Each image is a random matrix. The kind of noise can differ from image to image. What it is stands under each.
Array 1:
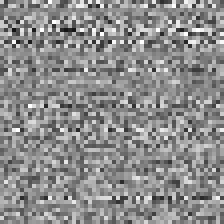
rows of uneven size
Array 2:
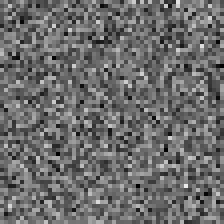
independent entries
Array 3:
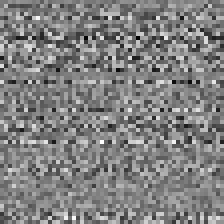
rows of uneven size
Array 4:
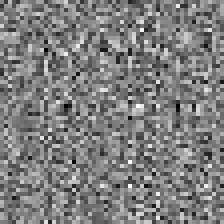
low rank plus noise
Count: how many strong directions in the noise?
five to eight
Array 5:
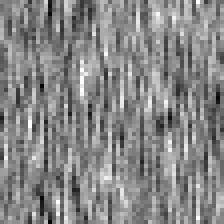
streaked along the columns
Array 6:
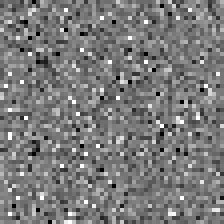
heavy tails
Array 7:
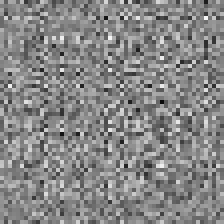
low rank plus noise
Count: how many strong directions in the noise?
two
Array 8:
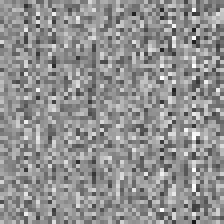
columns of uneven size
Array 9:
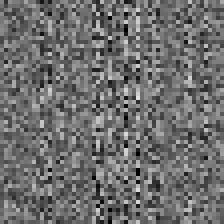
columns of uneven size
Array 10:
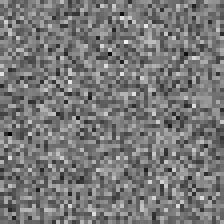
independent entries
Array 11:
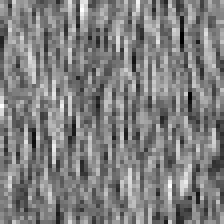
streaked along the columns
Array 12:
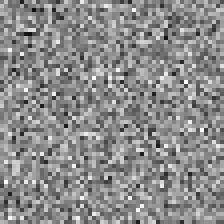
independent entries
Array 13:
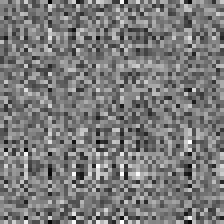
low rank plus noise
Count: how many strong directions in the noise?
one
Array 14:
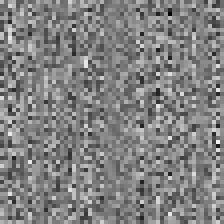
columns of uneven size
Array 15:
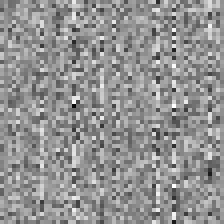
columns of uneven size
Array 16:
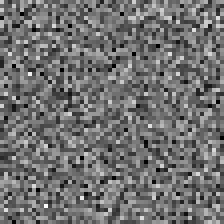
independent entries
